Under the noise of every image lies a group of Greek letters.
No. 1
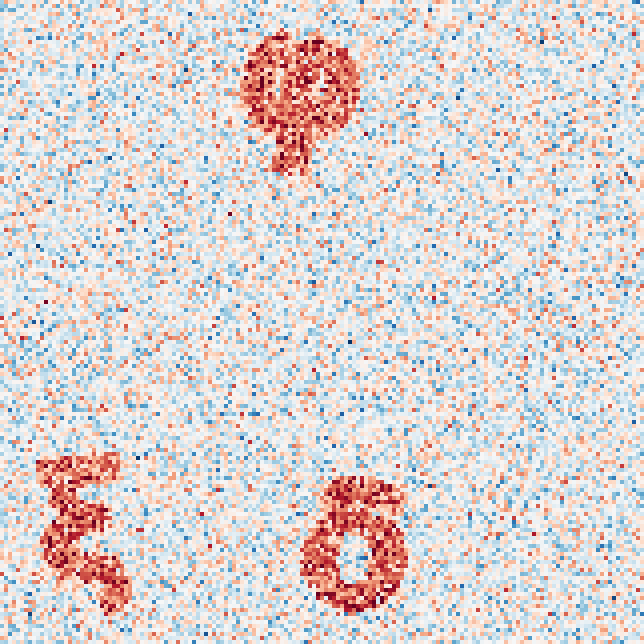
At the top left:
nothing
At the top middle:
phi
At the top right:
nothing
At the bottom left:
xi
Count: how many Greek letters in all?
3
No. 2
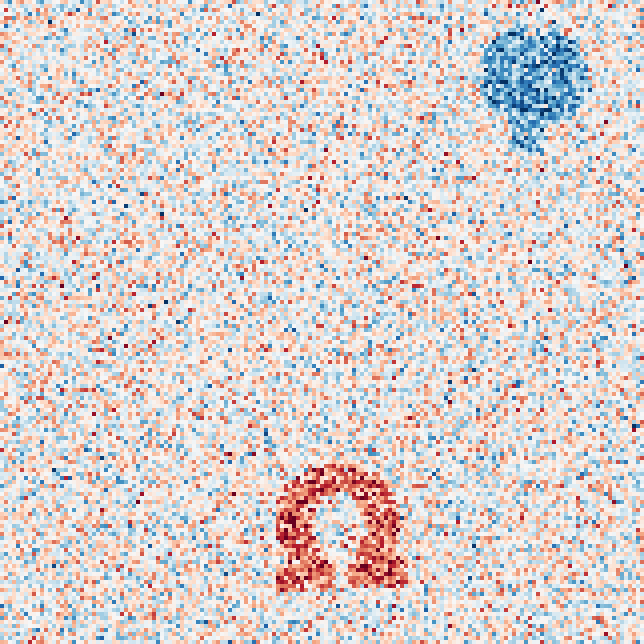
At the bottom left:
nothing
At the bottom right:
nothing
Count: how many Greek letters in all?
2
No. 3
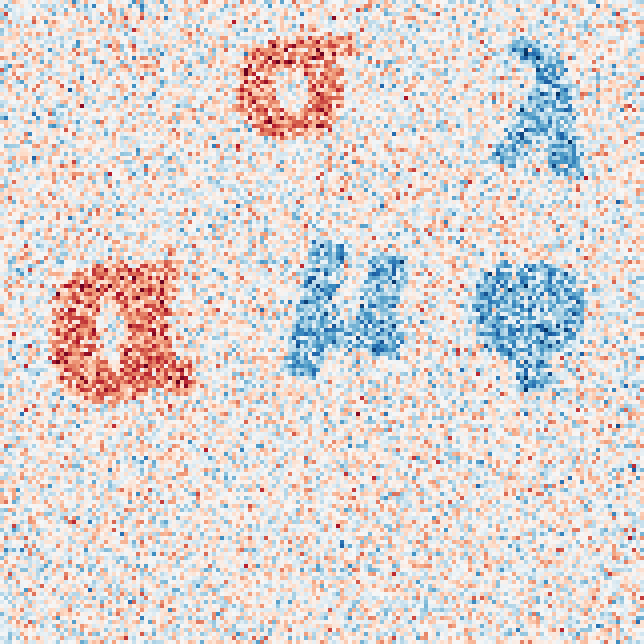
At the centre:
mu
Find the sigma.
top middle
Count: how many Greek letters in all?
5
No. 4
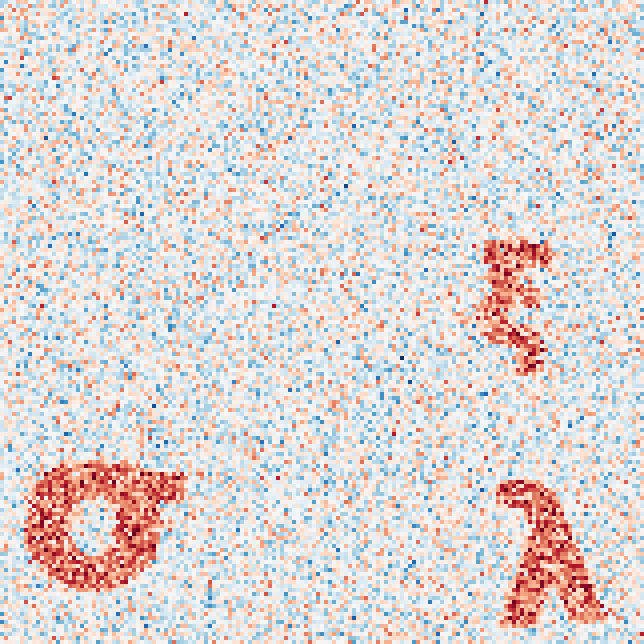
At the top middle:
nothing
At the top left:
nothing
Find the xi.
middle right
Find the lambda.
bottom right
